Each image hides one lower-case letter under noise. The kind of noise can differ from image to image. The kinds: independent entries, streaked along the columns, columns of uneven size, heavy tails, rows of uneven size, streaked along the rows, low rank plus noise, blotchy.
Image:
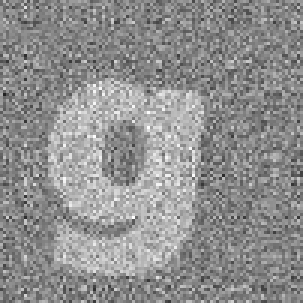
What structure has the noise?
low rank plus noise
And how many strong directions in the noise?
three or four
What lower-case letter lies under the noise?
g
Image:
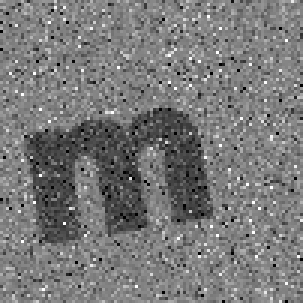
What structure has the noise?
heavy tails
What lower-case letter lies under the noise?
m
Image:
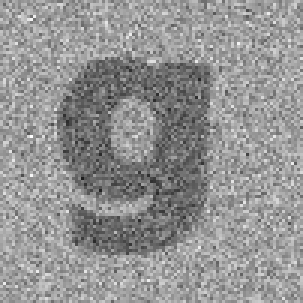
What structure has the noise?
independent entries
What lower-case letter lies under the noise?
g
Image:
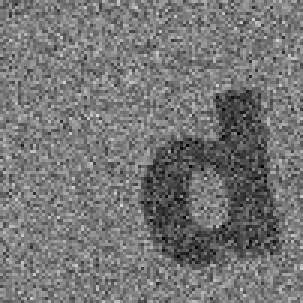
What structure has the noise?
independent entries
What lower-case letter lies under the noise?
d
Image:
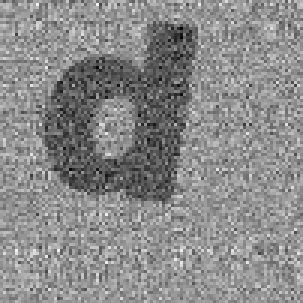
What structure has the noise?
low rank plus noise
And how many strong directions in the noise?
five to eight
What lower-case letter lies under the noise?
d
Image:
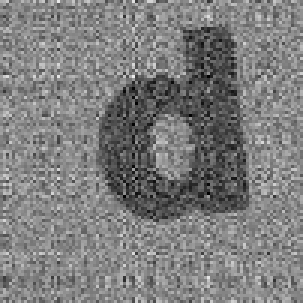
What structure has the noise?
low rank plus noise
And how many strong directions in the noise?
two
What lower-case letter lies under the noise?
d
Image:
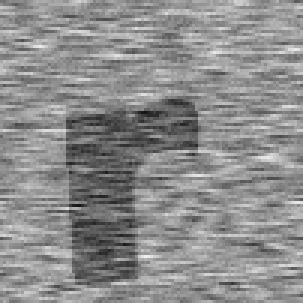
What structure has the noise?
streaked along the rows
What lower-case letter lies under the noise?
r
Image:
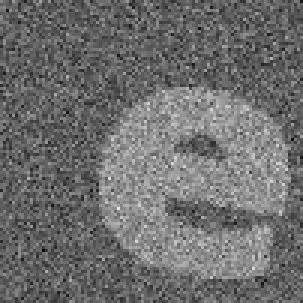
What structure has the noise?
independent entries
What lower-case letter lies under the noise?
e
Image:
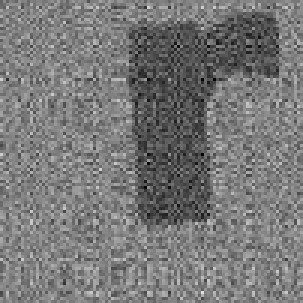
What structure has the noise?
low rank plus noise
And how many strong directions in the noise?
two
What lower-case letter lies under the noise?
r
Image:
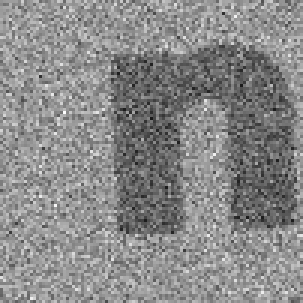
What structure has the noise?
independent entries
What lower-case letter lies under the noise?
n
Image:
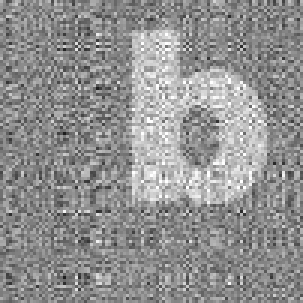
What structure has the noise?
low rank plus noise
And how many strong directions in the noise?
two
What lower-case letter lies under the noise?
b
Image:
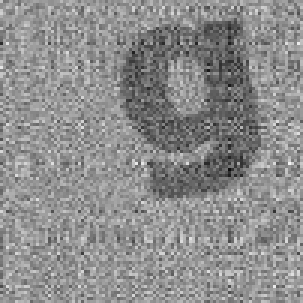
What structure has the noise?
low rank plus noise
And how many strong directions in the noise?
three or four
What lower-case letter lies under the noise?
g
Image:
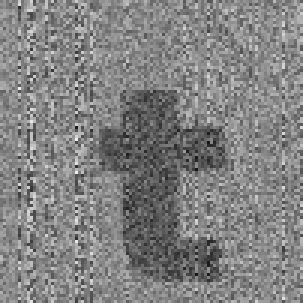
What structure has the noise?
columns of uneven size
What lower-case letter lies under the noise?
t
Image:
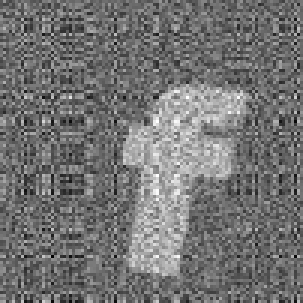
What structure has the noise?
low rank plus noise
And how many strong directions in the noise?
one
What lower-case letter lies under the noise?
f
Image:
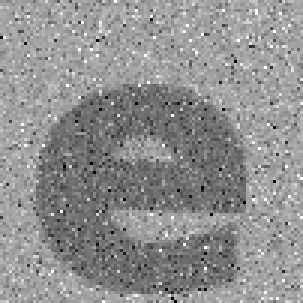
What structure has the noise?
heavy tails
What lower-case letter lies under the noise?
e
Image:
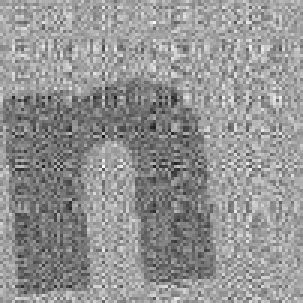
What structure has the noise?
low rank plus noise
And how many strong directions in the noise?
two
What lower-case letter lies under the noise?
n
